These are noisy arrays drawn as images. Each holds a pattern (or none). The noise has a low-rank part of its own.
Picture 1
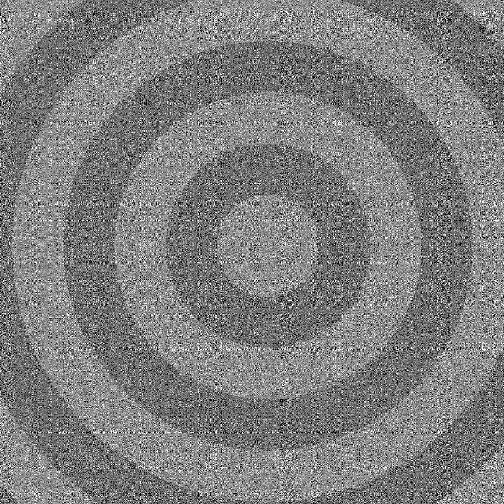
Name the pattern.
rings round one point
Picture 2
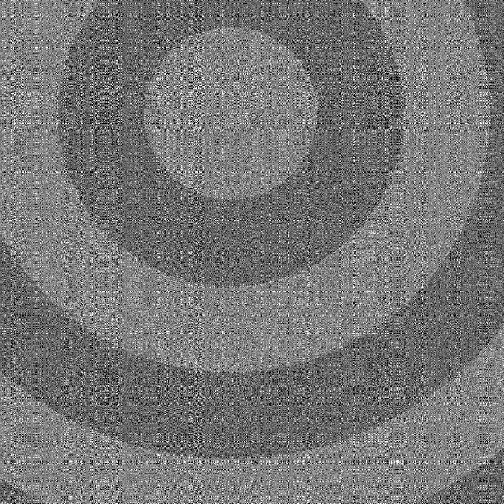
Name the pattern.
rings round one point
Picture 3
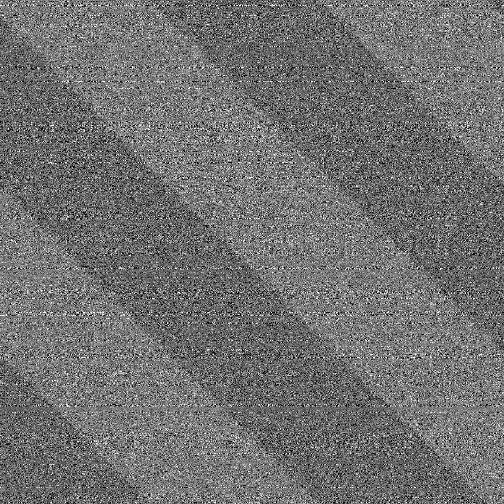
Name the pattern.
diagonal stripes
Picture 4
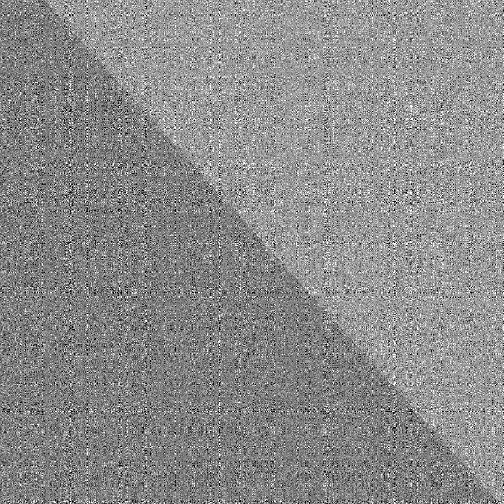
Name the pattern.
a sharp edge
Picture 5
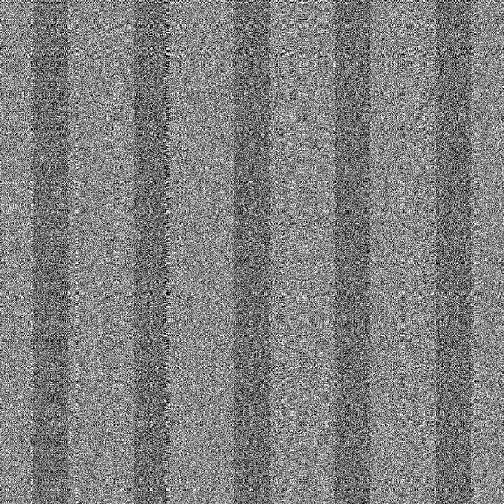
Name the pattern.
vertical stripes
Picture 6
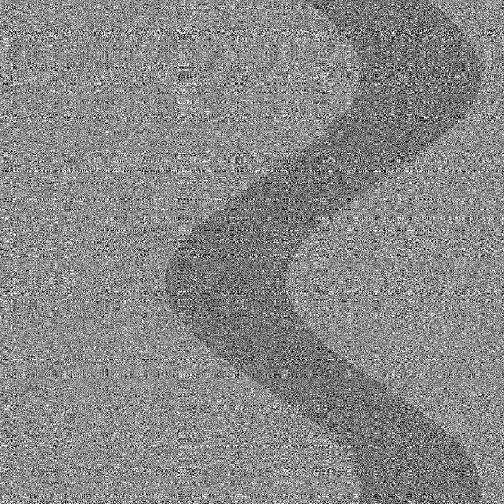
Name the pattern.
a wavy band
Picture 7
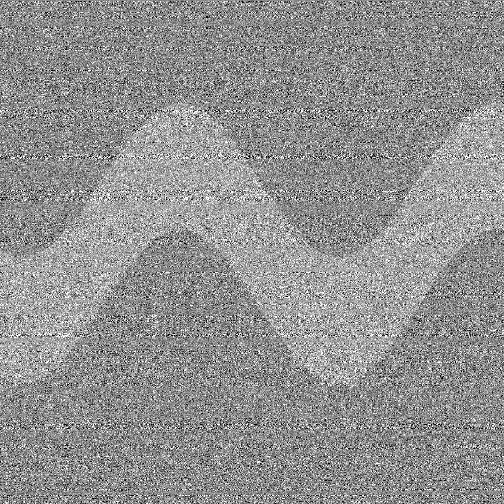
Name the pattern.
a wavy band
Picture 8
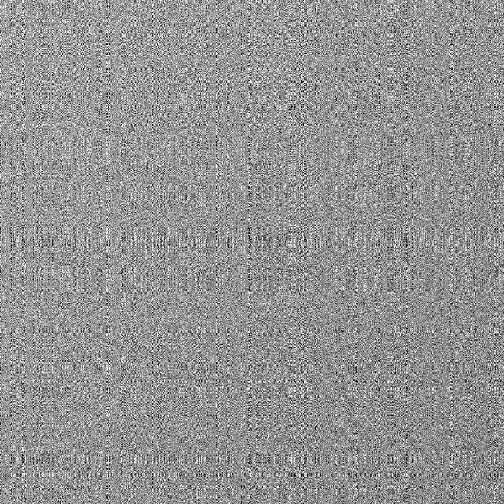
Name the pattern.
a smooth slope
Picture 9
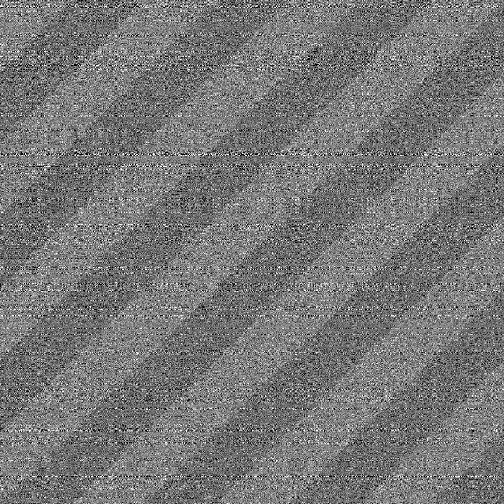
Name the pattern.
diagonal stripes
